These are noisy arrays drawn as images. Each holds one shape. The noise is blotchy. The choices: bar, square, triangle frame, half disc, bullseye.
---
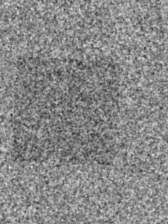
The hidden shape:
square
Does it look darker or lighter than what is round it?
darker
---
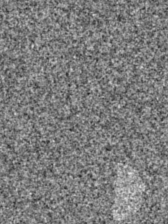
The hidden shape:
half disc
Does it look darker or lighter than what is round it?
lighter
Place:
bottom right
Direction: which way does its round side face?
right
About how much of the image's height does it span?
a quarter
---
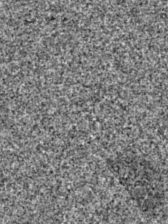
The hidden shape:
half disc
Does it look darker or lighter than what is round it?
darker
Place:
bottom right
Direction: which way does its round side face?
up and right
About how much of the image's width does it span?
a third
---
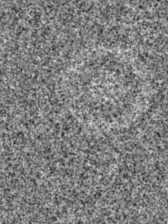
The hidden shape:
bullseye
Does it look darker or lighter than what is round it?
lighter
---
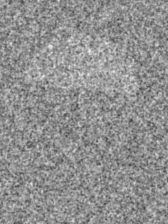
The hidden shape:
half disc
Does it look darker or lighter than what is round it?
lighter
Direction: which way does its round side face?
up
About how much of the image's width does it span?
two thirds
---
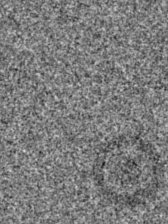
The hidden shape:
bullseye
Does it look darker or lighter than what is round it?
darker
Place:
bottom right
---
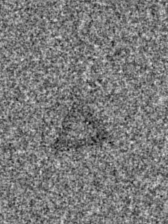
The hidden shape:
triangle frame
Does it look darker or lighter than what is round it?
darker
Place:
centre
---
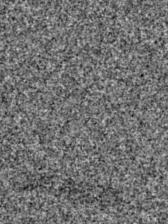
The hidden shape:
bar
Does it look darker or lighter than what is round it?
darker
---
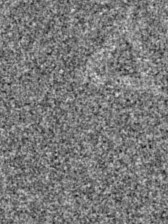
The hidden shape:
triangle frame
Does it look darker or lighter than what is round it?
lighter
